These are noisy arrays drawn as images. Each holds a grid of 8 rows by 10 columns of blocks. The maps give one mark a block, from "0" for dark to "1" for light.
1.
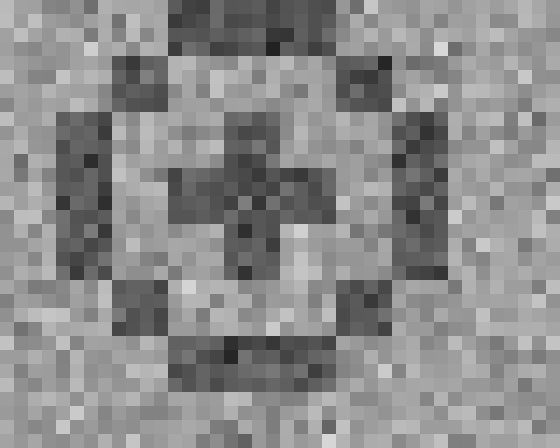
1 1 1 0 0 0 1 1 1 1
1 1 0 1 1 1 0 1 1 1
1 0 1 1 0 1 1 0 1 1
1 0 1 0 0 0 1 0 1 1
1 0 1 1 0 1 1 0 1 1
1 1 0 1 1 1 0 1 1 1
1 1 1 0 0 0 1 1 1 1
1 1 1 1 1 1 1 1 1 1
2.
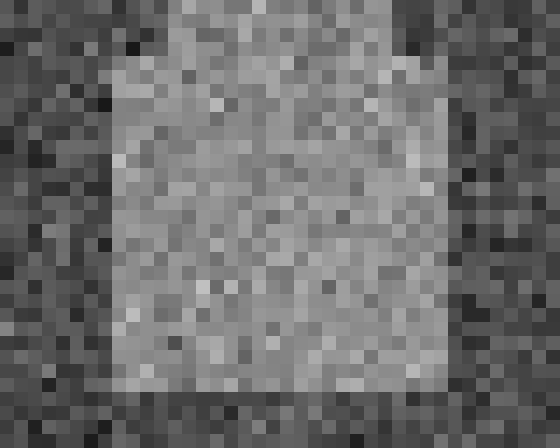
0 0 0 1 1 1 1 0 0 0
0 0 1 1 1 1 1 1 0 0
0 0 1 1 1 1 1 1 0 0
0 0 1 1 1 1 1 1 0 0
0 0 1 1 1 1 1 1 0 0
0 0 1 1 1 1 1 1 0 0
0 0 1 1 1 1 1 1 0 0
0 0 0 0 0 0 0 0 0 0
